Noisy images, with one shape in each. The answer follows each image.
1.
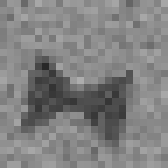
dark bow tie
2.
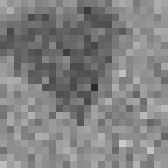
dark heart
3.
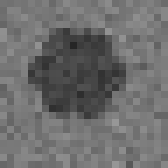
dark flower
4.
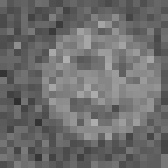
light smiling face
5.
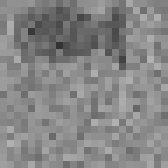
dark fish
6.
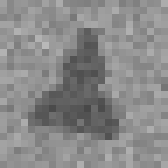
dark chess pawn
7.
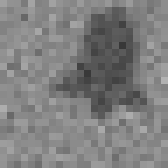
dark bell
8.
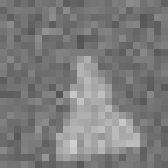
light chess pawn
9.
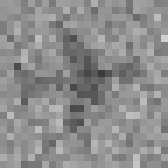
dark airplane
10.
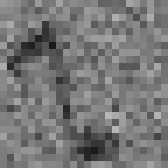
dark musical note
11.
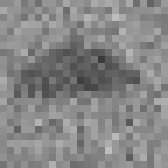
dark umbrella
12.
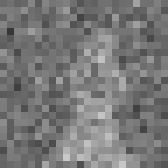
light chess bishop
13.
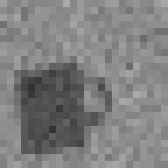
dark cup
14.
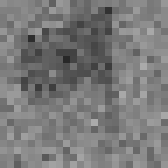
dark flag
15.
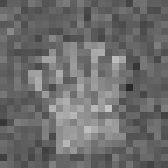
light chess queen
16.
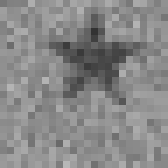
dark star
